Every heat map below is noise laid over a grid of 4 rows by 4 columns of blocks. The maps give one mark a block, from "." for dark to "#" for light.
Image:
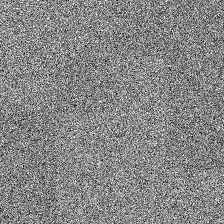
# # . .
# . # .
. # # .
. # # #
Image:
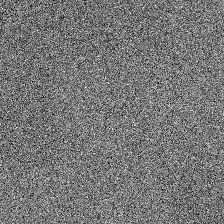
. . . #
. # # #
. # # #
# # # .
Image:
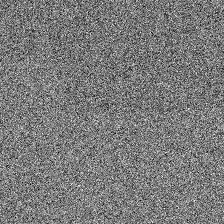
. . . .
# . . .
# # # #
# # # #
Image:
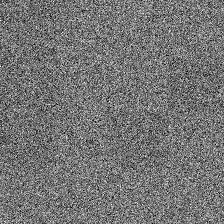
. # # #
. # # .
. # . #
# # # #
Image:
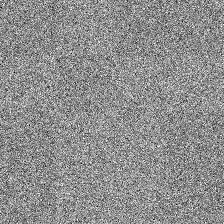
. # . .
# . # #
. # # .
. # # .
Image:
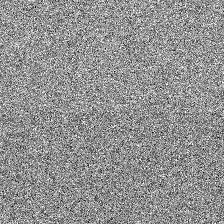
# # # #
# # # #
. . . .
. . . .
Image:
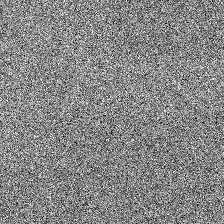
# # . .
# # # #
# . . .
. . . .
